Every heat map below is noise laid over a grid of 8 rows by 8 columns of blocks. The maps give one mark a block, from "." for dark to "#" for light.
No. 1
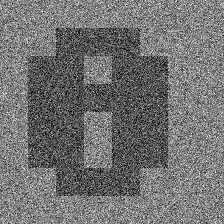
# # # # # # # #
# # . . . # # #
# . . # . . # #
# . . . . . # #
# . . # . . # #
# . . # . . # #
# # . . . # # #
# # # # # # # #
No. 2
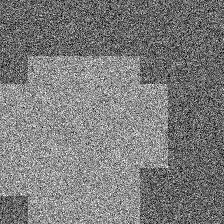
. . . . . . . .
. . . . . . . .
. # # # # . . .
# # # # # # . .
# # # # # # . .
# # # # # # . .
# # # # # . . .
. # # # # . . .
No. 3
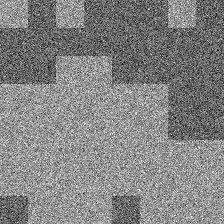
# . # . . . # .
. . . . . . . .
. . # # . . . .
# # # # # # . .
# # # # # # . .
# # # # # # # #
# # # # # # # #
. # # # . # # #
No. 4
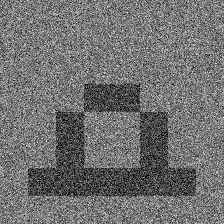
# # # # # # # #
# # # # # # # #
# # # # # # # #
# # # . . # # #
# # . # # . # #
# # . # # . # #
# . . . . . . #
# # # # # # # #
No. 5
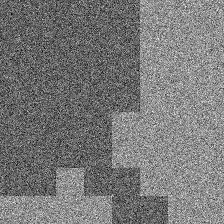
. . . . . # # #
. . . . . # # #
. . . . . # # #
. . . . . # # #
. . . . # # # #
. . . . # # # #
. . # . . # # #
# # # # . . # #
